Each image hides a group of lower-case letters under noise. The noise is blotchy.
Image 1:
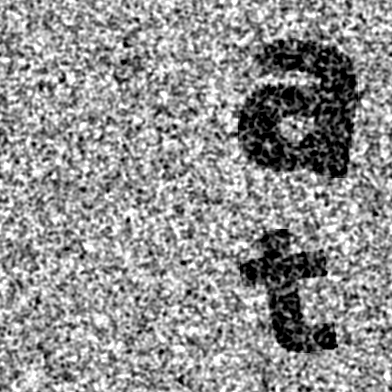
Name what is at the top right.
a
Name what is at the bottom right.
t
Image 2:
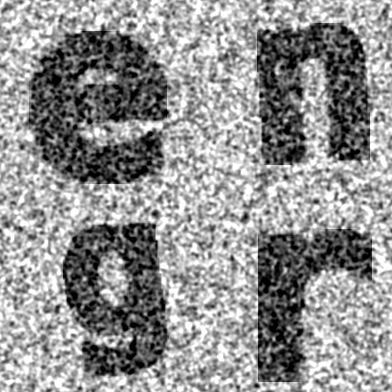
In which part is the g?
bottom left
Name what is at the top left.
e
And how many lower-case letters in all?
4
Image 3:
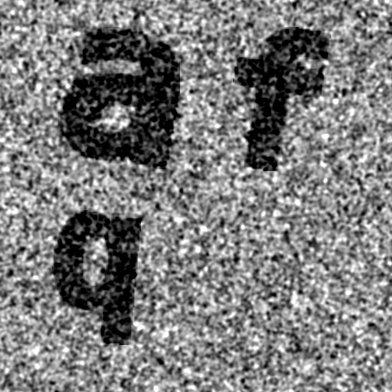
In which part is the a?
top left
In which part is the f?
top right
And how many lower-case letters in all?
3
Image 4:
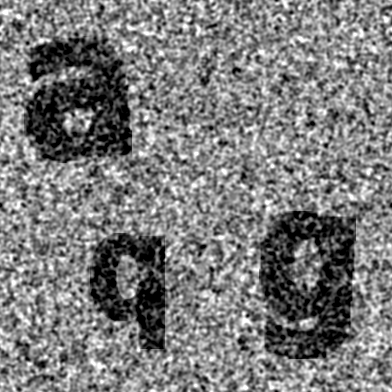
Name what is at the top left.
a
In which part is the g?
bottom right
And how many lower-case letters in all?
3
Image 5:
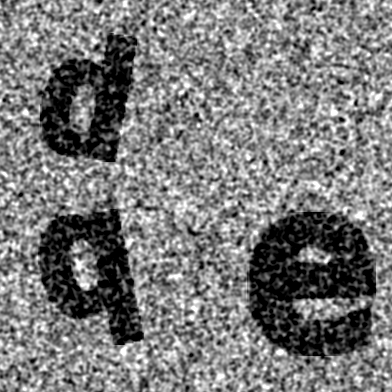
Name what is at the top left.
d
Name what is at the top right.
nothing
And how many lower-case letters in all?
3
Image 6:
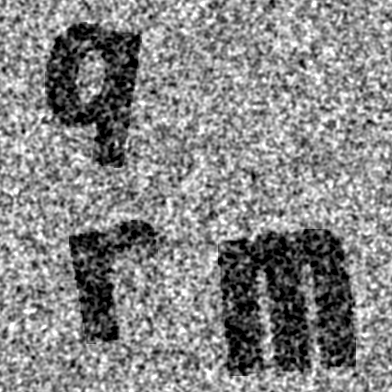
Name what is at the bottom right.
m
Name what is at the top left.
q
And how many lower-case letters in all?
3
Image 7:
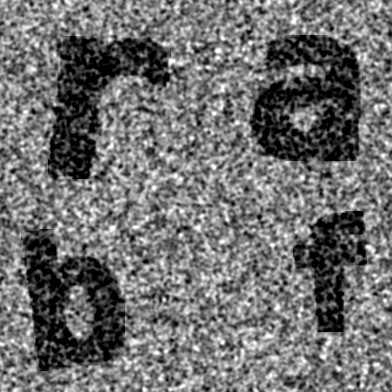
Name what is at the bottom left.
b
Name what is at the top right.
a
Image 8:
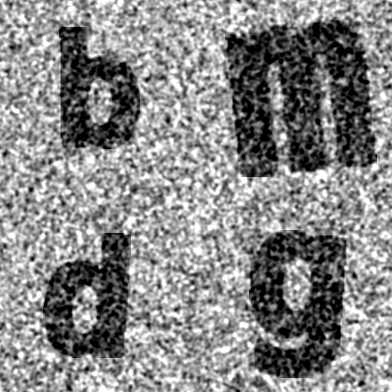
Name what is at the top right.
m
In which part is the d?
bottom left
